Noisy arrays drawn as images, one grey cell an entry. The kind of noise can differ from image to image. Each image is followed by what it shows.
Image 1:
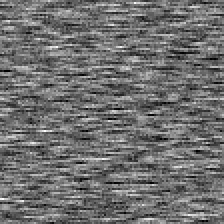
streaked along the rows
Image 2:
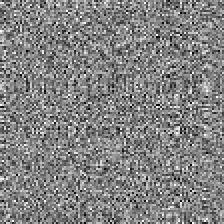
low rank plus noise
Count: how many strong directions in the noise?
three or four
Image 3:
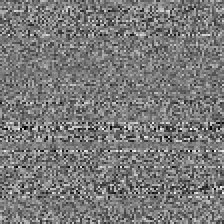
rows of uneven size
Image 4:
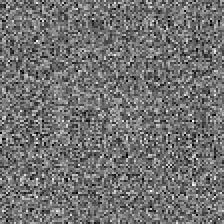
low rank plus noise
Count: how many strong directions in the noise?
five to eight
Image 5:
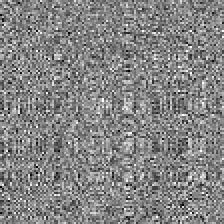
low rank plus noise
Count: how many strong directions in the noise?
one
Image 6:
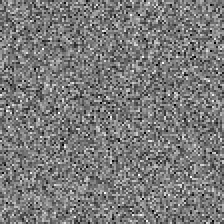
independent entries
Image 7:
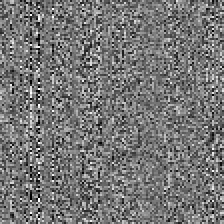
columns of uneven size
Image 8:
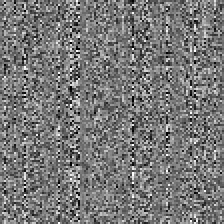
columns of uneven size
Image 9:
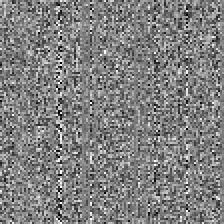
columns of uneven size
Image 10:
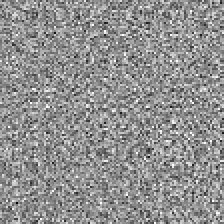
low rank plus noise
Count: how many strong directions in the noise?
two
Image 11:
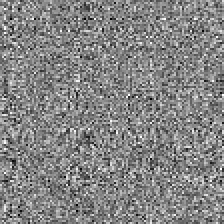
low rank plus noise
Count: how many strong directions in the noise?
five to eight
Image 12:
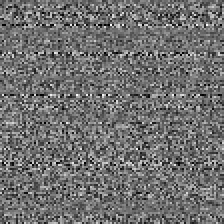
rows of uneven size
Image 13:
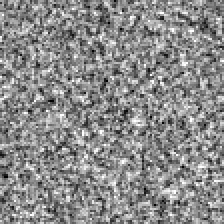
blotchy
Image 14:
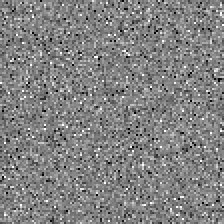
heavy tails
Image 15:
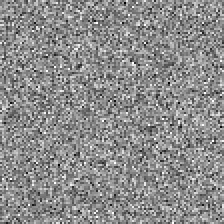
independent entries
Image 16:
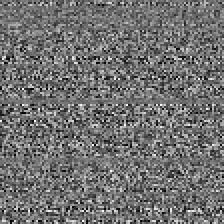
rows of uneven size
